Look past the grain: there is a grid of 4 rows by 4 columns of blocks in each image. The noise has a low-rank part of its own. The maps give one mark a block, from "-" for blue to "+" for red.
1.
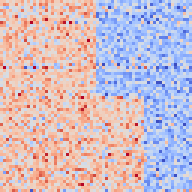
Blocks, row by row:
++--
++--
+++-
+++-
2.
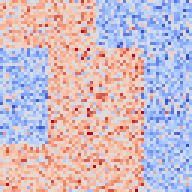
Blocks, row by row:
++--
-++-
-++-
+++-
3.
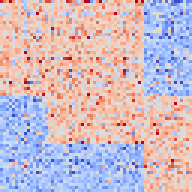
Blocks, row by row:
+++-
+++-
-+++
---+
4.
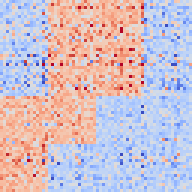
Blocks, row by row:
-++-
-++-
++--
+---
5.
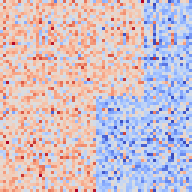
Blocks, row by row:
+++-
+++-
++--
++--
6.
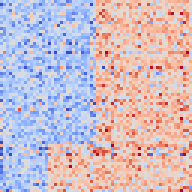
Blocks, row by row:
--++
--++
--++
-+++
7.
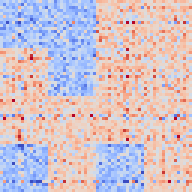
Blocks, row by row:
--++
+-++
++++
-+-+
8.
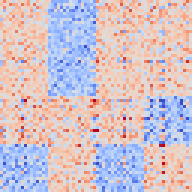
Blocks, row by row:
+-++
+-++
+++-
-+-+
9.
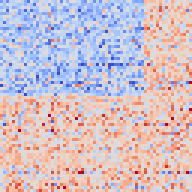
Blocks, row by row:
---+
---+
++++
++++
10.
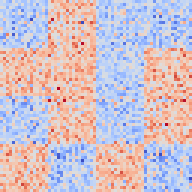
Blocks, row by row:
-+--
++-+
-+-+
+-+-
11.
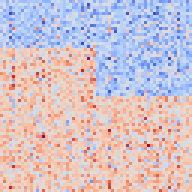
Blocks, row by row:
----
++--
++++
++++
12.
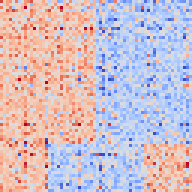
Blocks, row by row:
++--
++--
++--
+--+
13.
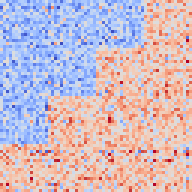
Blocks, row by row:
---+
--++
-+++
++++
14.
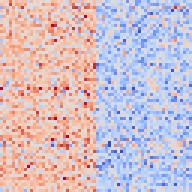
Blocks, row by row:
++--
++--
++--
++--
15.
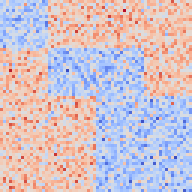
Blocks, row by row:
-+++
+--+
++--
++--
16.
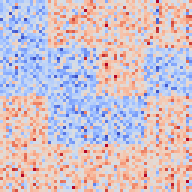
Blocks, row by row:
-+++
--+-
+--+
++++
